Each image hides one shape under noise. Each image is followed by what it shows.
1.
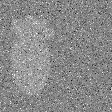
footprint
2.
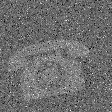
telephone
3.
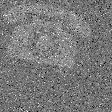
telephone
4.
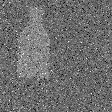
bottle
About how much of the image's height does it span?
two thirds
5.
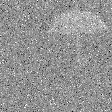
umbrella
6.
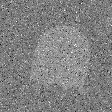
ghost
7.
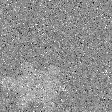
turtle
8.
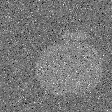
apple
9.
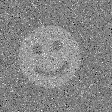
smiling face
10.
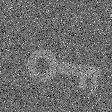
key
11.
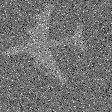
airplane
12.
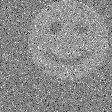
smiling face
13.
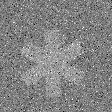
asterisk
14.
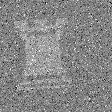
chess rook
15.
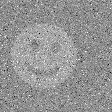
smiling face
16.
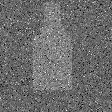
bottle
